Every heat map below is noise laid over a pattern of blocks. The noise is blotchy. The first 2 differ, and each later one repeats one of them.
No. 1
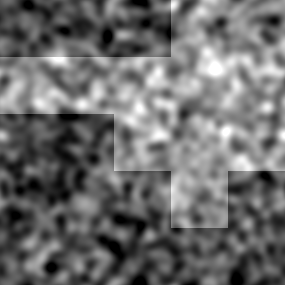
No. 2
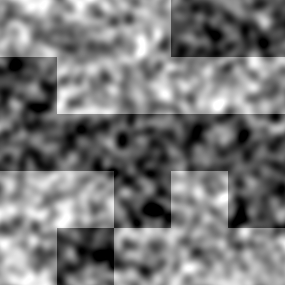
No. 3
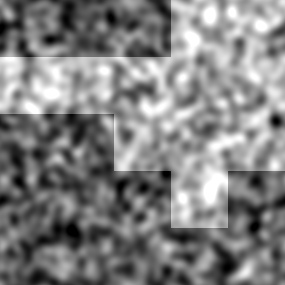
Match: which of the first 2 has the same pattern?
1
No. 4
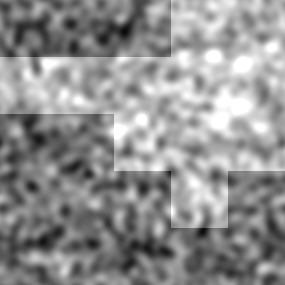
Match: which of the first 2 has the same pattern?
1
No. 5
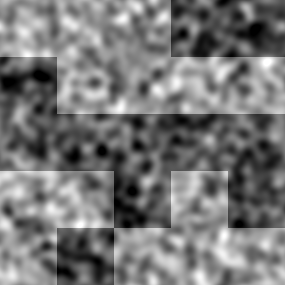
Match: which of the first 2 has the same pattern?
2
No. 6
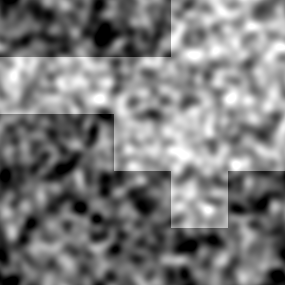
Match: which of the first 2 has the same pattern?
1
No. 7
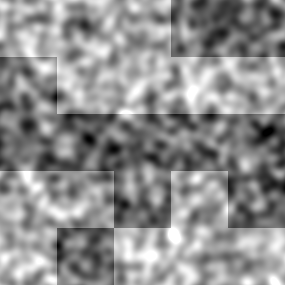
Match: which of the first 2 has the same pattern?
2
